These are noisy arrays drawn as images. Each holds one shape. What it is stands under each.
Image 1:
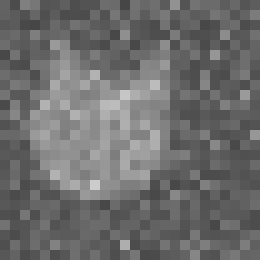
cat's head
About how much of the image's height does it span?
two thirds
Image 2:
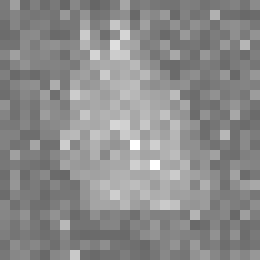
chess knight
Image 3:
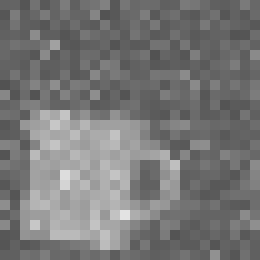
cup
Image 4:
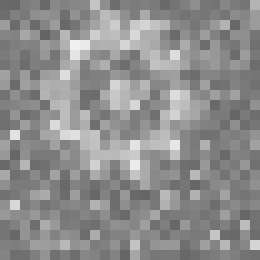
gear
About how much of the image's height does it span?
two thirds
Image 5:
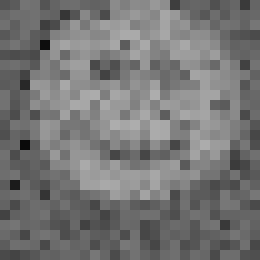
smiling face
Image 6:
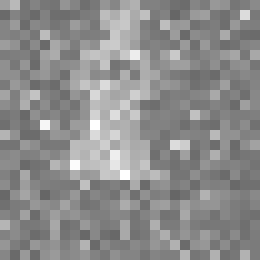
chess bishop
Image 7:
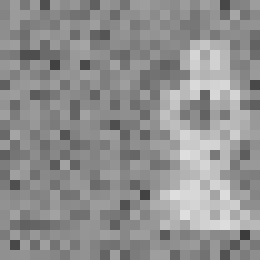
chess bishop
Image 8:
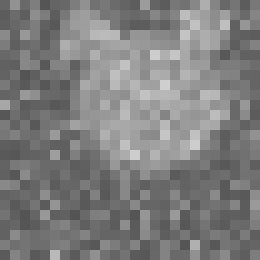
bear's head
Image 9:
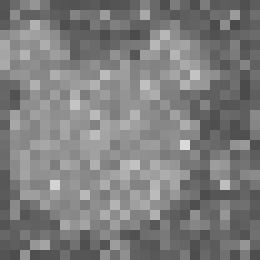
bear's head
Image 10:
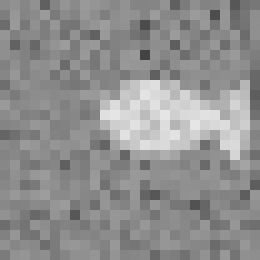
fish
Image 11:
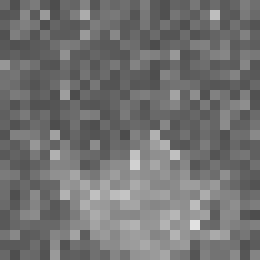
teapot
